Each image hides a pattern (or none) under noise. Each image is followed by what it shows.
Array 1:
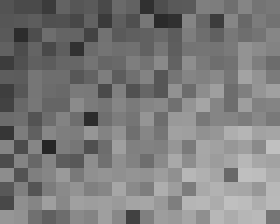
a smooth slope
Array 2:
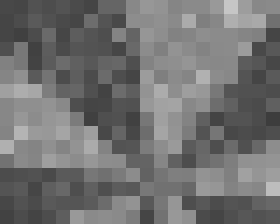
spokes from one point
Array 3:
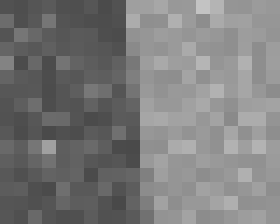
a sharp edge
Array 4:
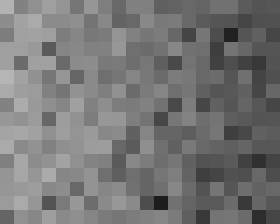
a smooth slope
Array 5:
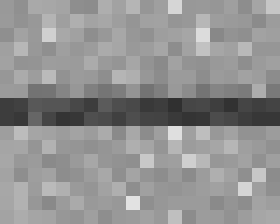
one horizontal stripe
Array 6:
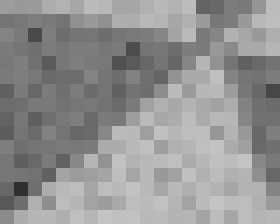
spokes from one point
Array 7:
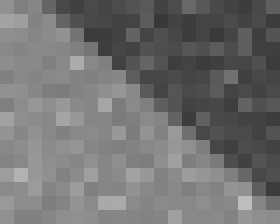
a sharp edge
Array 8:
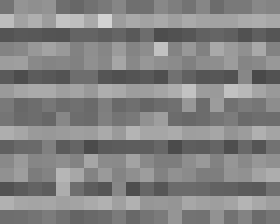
horizontal stripes
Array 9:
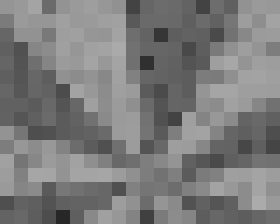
spokes from one point
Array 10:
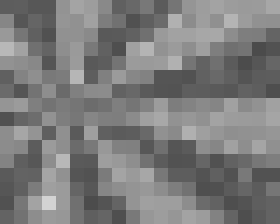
spokes from one point
